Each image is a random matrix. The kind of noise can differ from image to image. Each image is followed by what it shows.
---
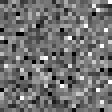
heavy tails
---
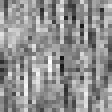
streaked along the columns
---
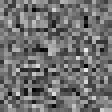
low rank plus noise
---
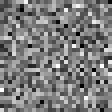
independent entries
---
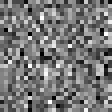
low rank plus noise
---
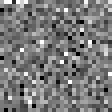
heavy tails
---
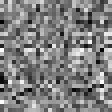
low rank plus noise
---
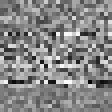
rows of uneven size
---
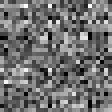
low rank plus noise
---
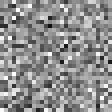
low rank plus noise
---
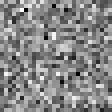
independent entries
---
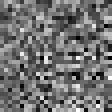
low rank plus noise
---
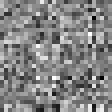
low rank plus noise
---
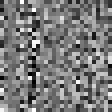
columns of uneven size
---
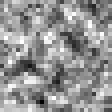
blotchy
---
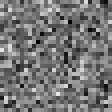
independent entries
